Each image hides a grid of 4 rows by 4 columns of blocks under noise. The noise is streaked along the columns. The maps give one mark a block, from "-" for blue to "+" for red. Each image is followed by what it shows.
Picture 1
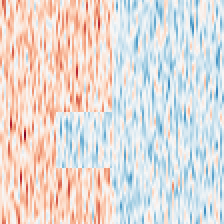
++--
++--
+---
++--
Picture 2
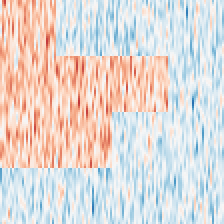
+---
+++-
++--
----
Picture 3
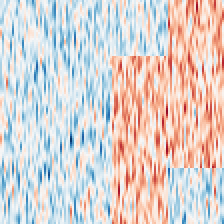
---+
--++
--++
--+-
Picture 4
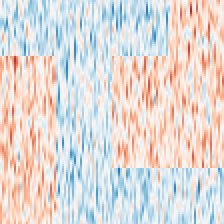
---+
+-++
+-++
+---
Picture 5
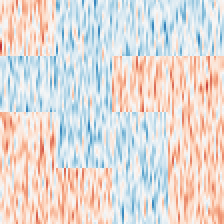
+---
--++
+--+
++-+
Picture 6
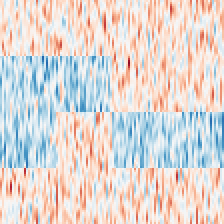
++++
--++
-+--
++++
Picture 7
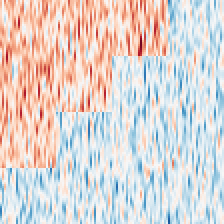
+++-
++--
+---
----
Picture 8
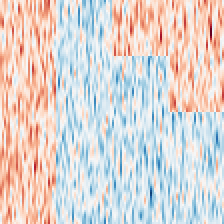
+-++
+--+
+---
+---
